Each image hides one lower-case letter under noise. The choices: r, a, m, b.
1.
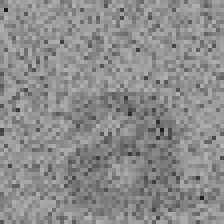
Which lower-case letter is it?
a
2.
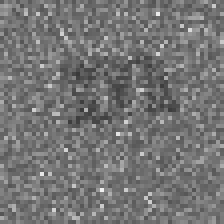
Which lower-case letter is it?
m
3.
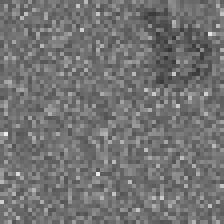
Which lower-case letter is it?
b
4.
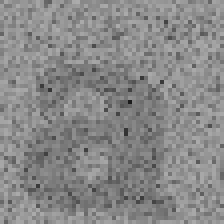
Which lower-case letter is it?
a
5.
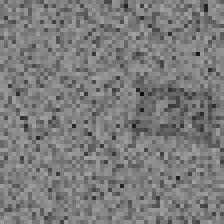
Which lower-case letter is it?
m
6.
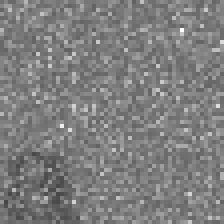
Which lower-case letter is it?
a
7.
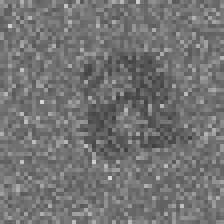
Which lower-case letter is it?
a
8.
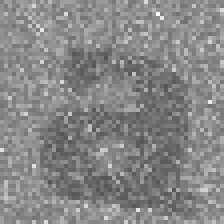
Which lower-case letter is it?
a
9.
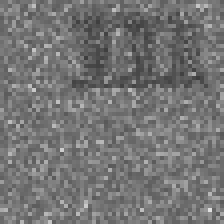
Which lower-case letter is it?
m
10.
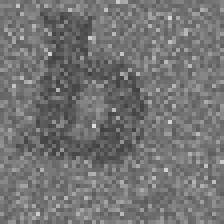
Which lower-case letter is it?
b
